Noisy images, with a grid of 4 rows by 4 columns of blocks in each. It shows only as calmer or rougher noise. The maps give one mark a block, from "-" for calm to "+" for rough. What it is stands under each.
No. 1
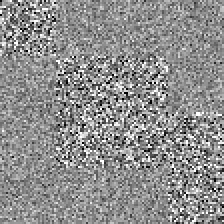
+---
-++-
-+++
---+
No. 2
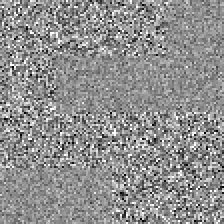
+++-
+---
++++
--++
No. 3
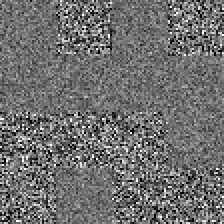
-+-+
----
+++-
+-++
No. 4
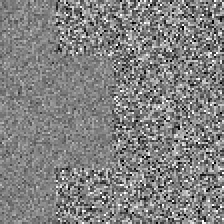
-+++
--++
--++
-+++
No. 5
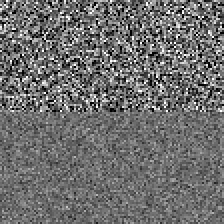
++++
++++
----
----
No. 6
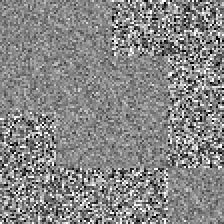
--++
---+
+--+
+++-
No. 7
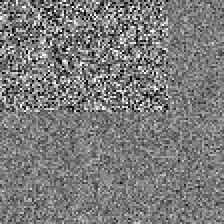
+++-
+++-
----
----
